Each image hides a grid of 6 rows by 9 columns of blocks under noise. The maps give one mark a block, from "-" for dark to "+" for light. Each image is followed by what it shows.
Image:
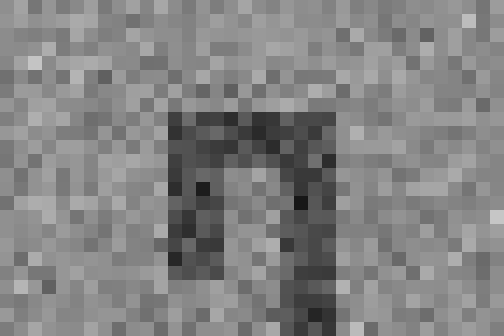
+ + + + + + + + +
+ + + + + + + + +
+ + + - - - + + +
+ + + - + - + + +
+ + + - + - + + +
+ + + + + - + + +
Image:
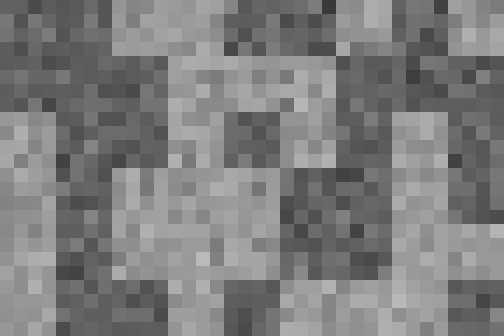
- - + + - - + - +
- - - + + + - - -
+ - - + - + - + -
+ - + + + - - + -
+ - + + + - - + +
+ - - + - + + + -
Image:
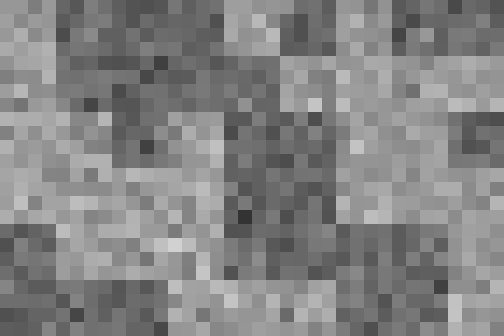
+ - - - + - + - -
+ - - - - + + + +
+ + - + - - + + -
+ + + + - - + + +
- + + + - - - - +
- - - + + + - - +
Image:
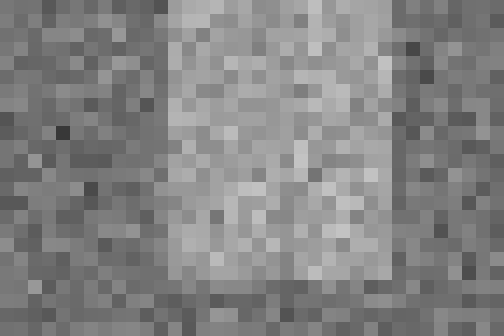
- - - + + + + - -
- - - + + + + - -
- - - + + + + - -
- - - + + + + - -
- - - + + + + - -
- - - - - - - - -
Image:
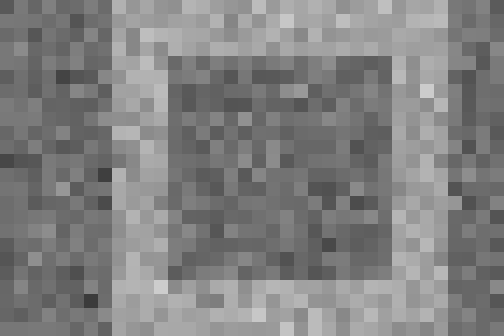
- - + + + + + + -
- - + - - - - + -
- - + - - - - + -
- - + - - - - + -
- - + - - - - + -
- - + + + + + + -
